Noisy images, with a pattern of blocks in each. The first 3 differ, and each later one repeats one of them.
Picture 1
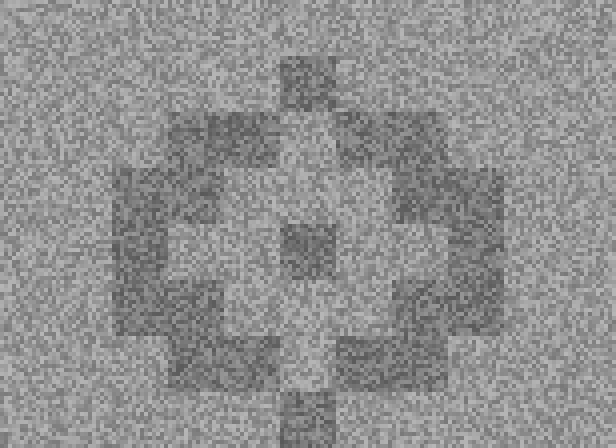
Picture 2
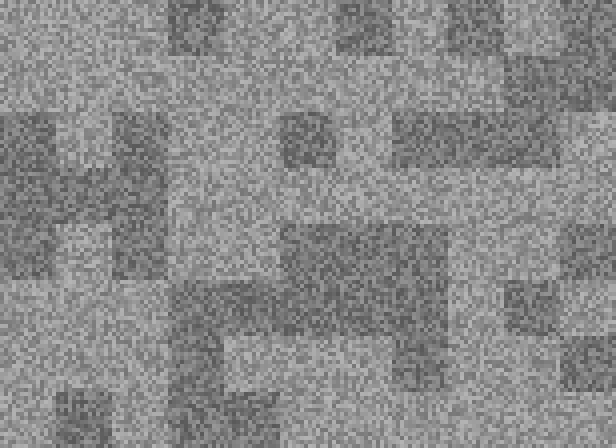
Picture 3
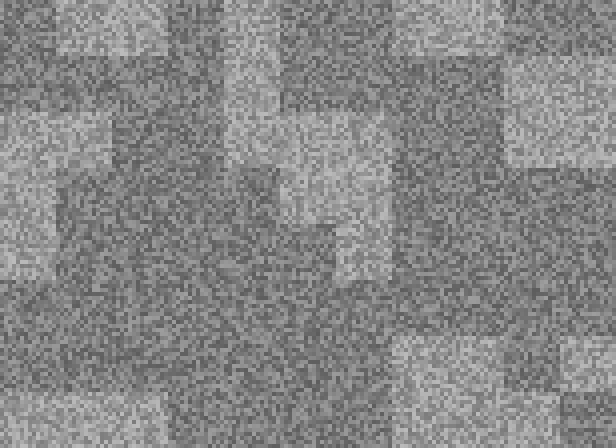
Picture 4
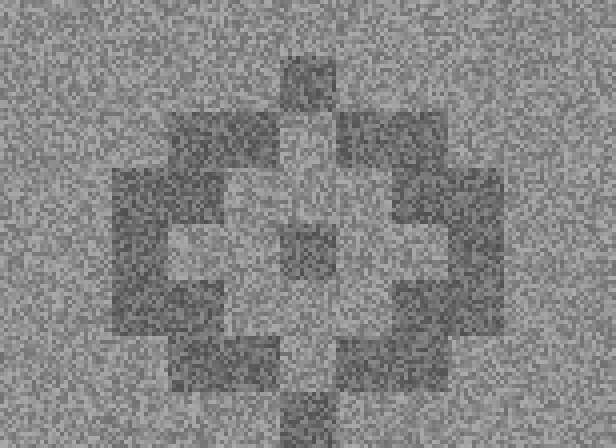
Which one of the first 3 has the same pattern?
1
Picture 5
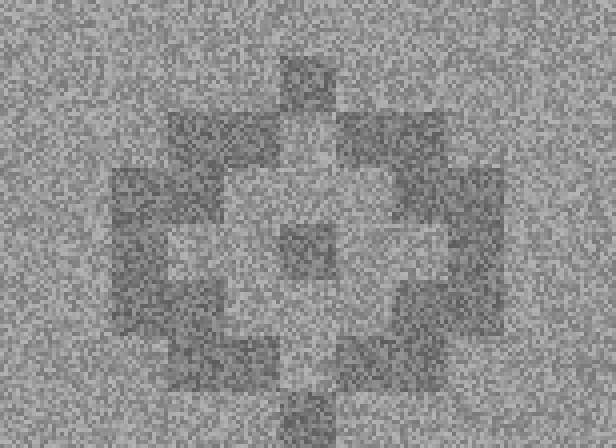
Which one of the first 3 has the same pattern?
1
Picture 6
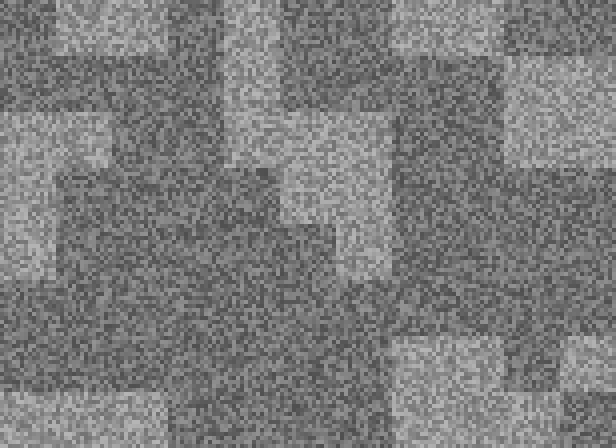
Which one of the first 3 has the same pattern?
3
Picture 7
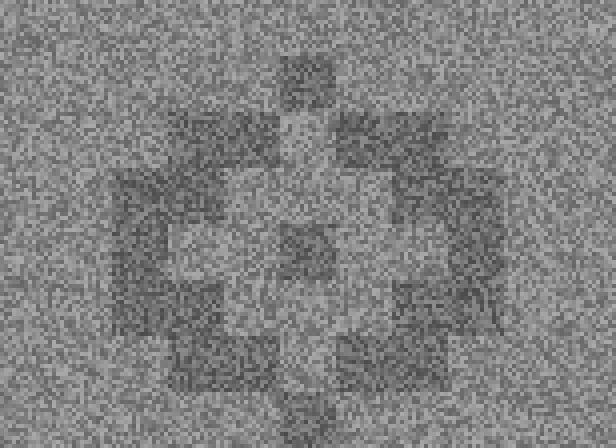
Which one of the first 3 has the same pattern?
1
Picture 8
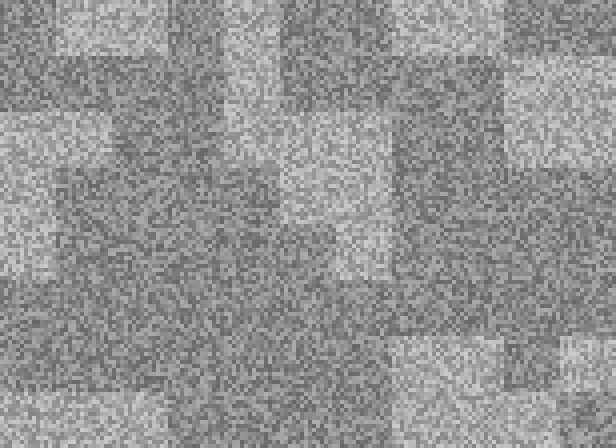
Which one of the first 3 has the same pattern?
3
